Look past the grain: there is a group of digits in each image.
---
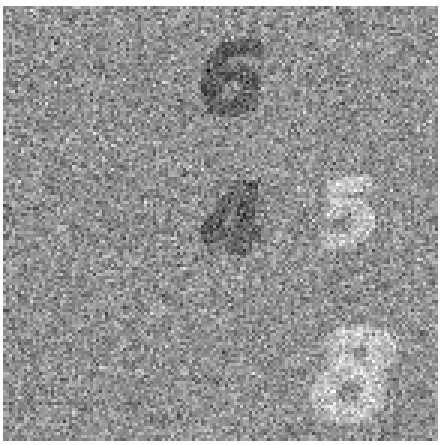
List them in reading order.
top middle: dark 6; centre: dark 4; middle right: light 5; bottom right: light 8
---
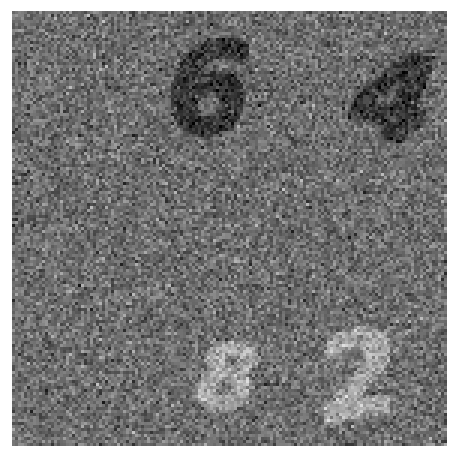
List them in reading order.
top middle: dark 6; top right: dark 4; bottom middle: light 8; bottom right: light 2
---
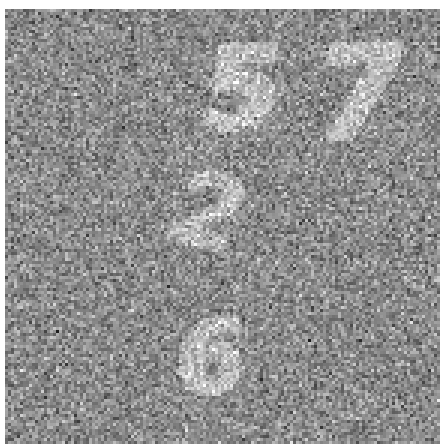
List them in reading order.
top middle: light 5; top right: light 7; centre: light 2; bottom middle: light 6
